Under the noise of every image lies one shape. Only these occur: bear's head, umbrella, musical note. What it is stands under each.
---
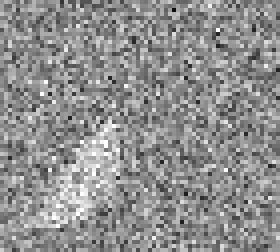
umbrella
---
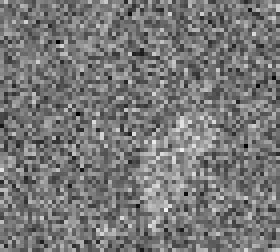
umbrella
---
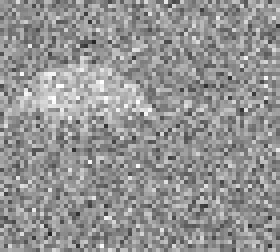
umbrella
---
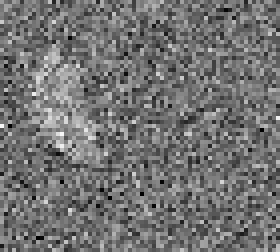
umbrella
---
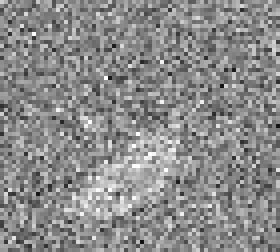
umbrella
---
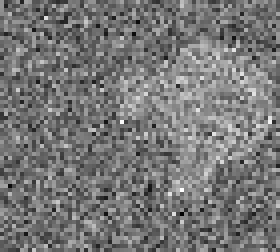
bear's head
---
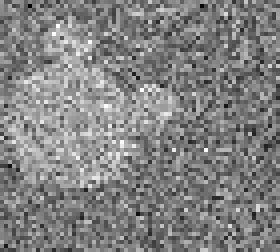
bear's head
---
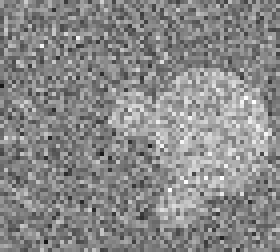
bear's head
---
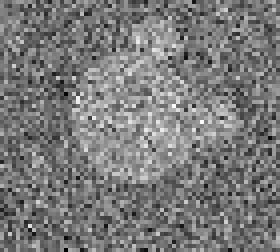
bear's head
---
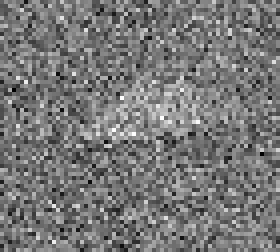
umbrella
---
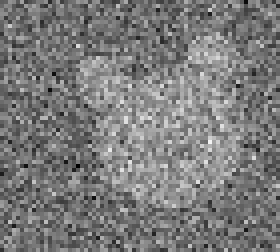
bear's head
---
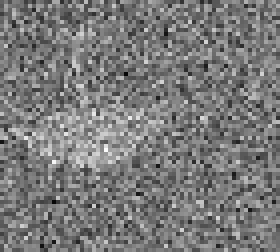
umbrella
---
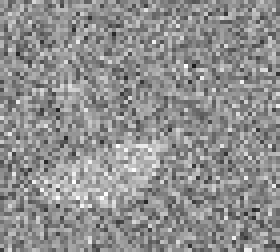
umbrella
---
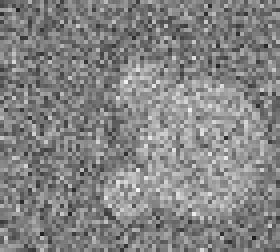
bear's head
